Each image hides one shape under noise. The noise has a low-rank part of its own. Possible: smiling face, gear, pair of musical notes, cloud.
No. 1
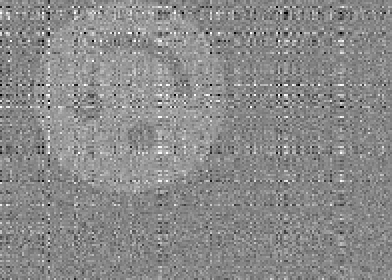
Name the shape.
smiling face
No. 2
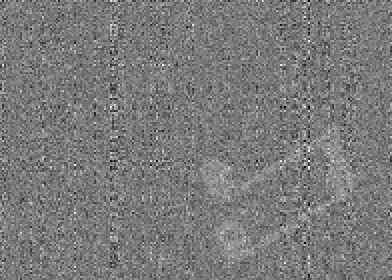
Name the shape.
pair of musical notes
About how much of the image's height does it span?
half
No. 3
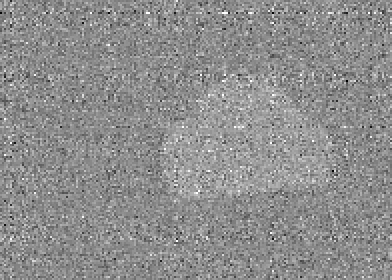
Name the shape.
cloud
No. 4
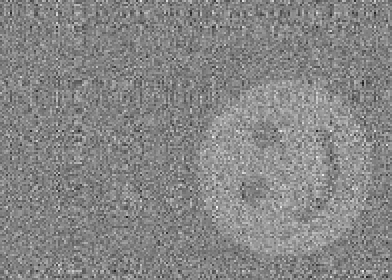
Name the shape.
smiling face
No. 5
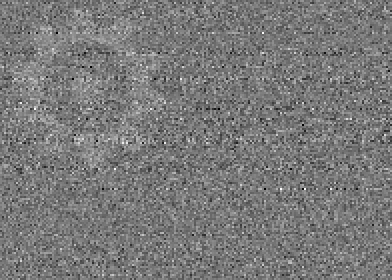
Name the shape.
gear
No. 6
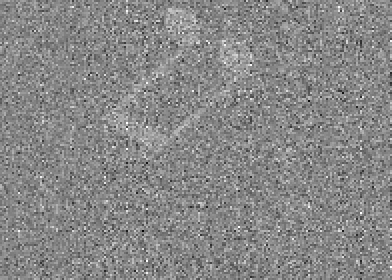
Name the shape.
pair of musical notes
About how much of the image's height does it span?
half
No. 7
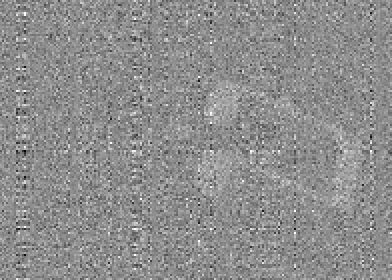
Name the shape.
pair of musical notes
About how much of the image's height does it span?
half
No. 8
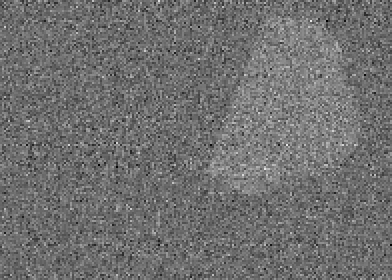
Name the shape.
cloud
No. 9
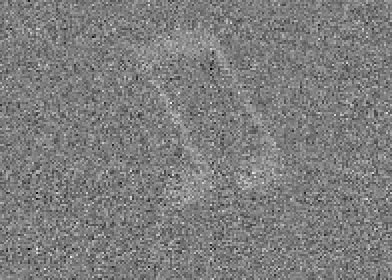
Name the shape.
pair of musical notes
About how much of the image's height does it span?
two thirds
